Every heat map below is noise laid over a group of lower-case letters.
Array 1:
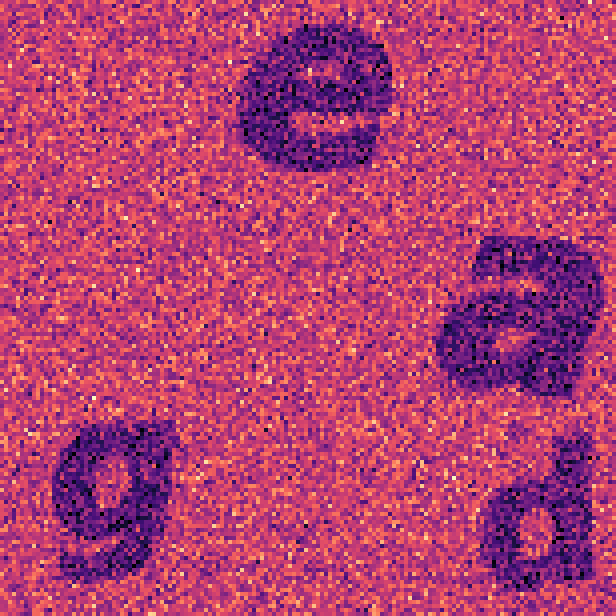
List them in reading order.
top middle: dark e; middle right: dark a; bottom left: dark g; bottom right: dark d
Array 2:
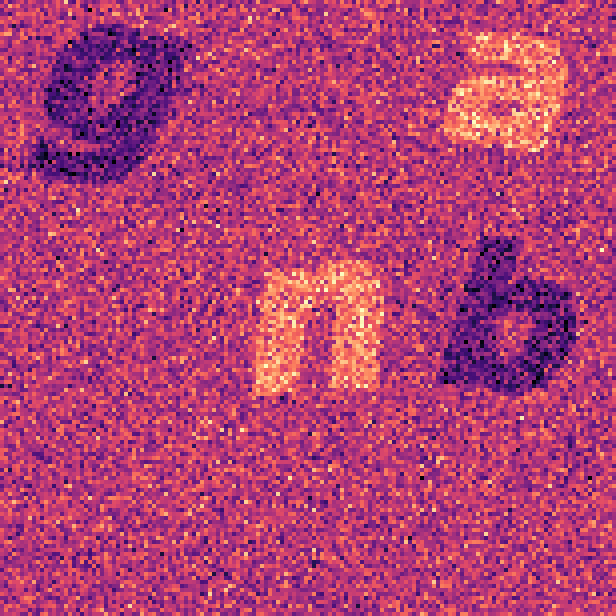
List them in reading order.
top left: dark g; top right: light a; centre: light n; middle right: dark b
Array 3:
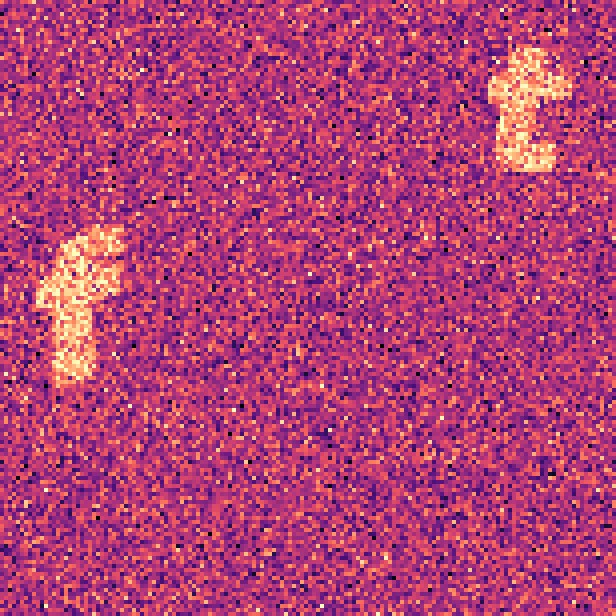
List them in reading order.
top right: light t; middle left: light f
